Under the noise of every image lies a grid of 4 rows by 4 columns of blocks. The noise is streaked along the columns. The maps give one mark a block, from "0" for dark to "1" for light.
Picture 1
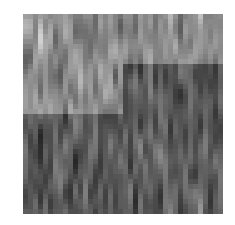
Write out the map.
1111
1100
0000
0000
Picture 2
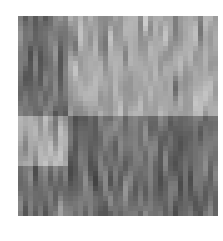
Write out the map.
0111
0111
1000
0000
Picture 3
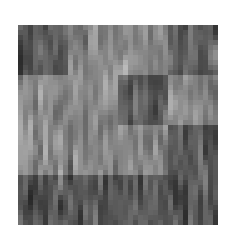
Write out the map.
0110
1101
1110
0000
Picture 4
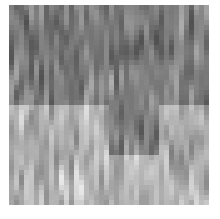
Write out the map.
0000
0000
1101
1111
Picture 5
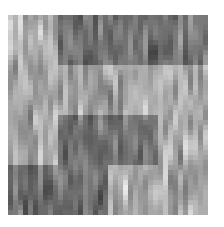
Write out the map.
1000
1111
1001
0011
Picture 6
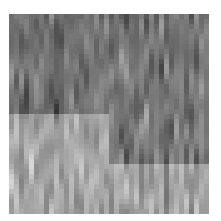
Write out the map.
0000
0000
1100
1111
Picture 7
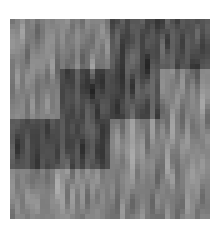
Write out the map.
1100
1001
0011
1111
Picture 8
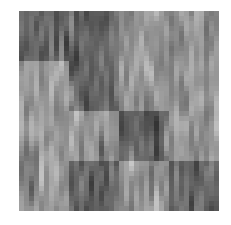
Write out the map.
0011
1011
1101
1010
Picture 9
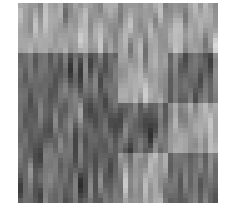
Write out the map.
1111
0010
0001
0010
